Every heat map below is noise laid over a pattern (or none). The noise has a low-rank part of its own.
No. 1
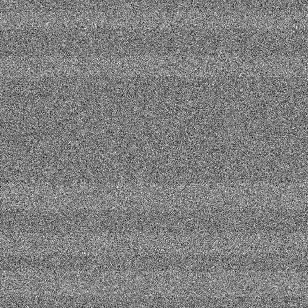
bands of rows
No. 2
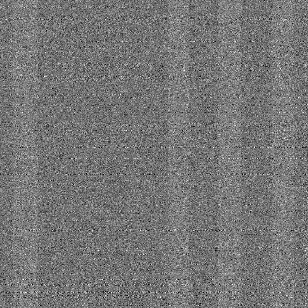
bands of columns
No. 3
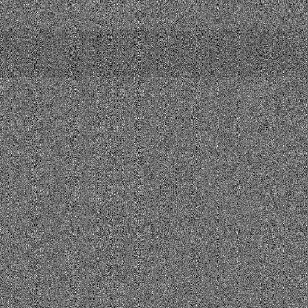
one band of rows
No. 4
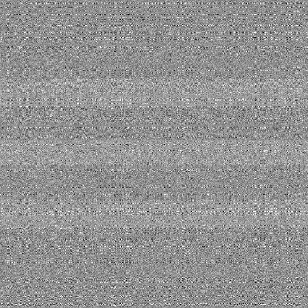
bands of rows
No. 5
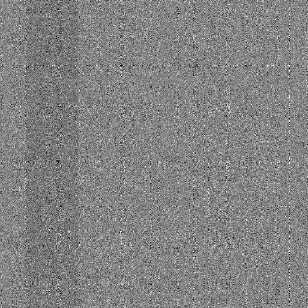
one band of columns
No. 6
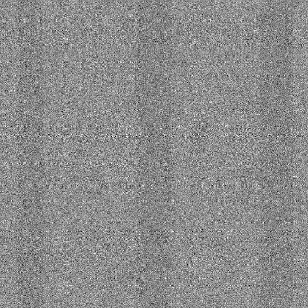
bands of columns
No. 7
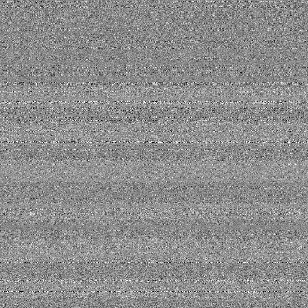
bands of rows
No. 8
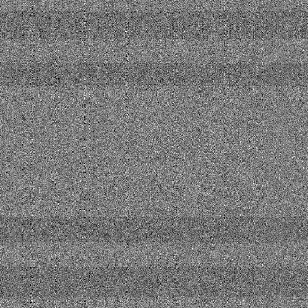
bands of rows
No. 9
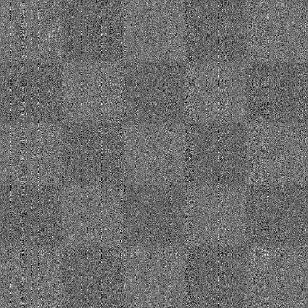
a checkerboard
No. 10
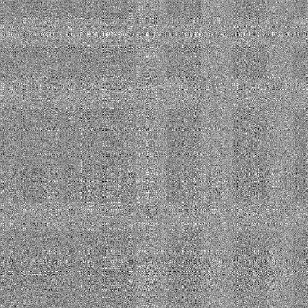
bands of rows crossing bands of columns
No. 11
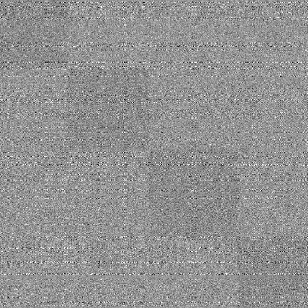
blocks along the diagonal
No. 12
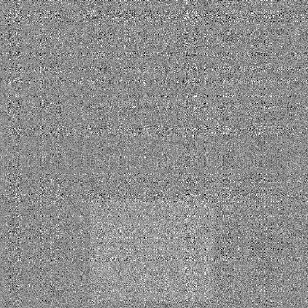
one block
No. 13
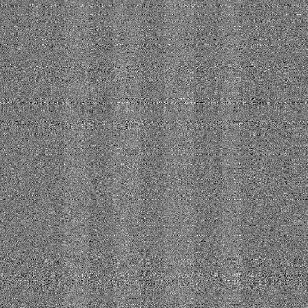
bands of columns
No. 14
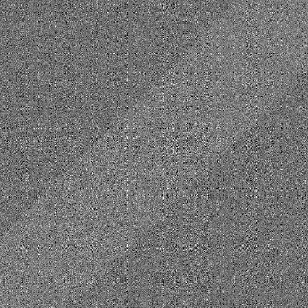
a diagonal band
